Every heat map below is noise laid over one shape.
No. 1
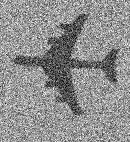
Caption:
dark airplane
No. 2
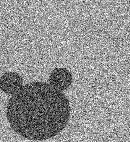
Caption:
dark bear's head
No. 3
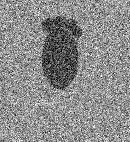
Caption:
dark footprint
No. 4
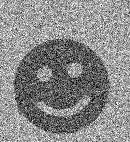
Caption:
dark smiling face
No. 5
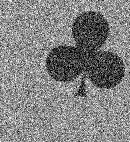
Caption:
dark club
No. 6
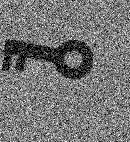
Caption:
dark key
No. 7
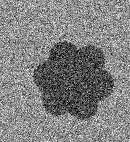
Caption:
dark flower
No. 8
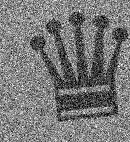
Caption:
dark chess queen
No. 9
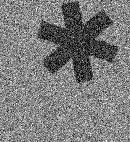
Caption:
dark asterisk
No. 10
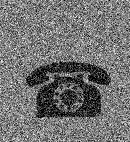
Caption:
dark telephone
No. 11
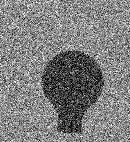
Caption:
dark light bulb
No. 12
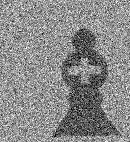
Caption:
dark chess bishop
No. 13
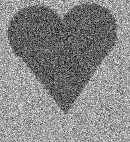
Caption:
dark heart
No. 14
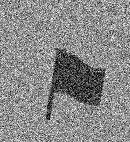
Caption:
dark flag
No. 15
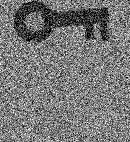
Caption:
dark key
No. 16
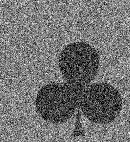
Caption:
dark club
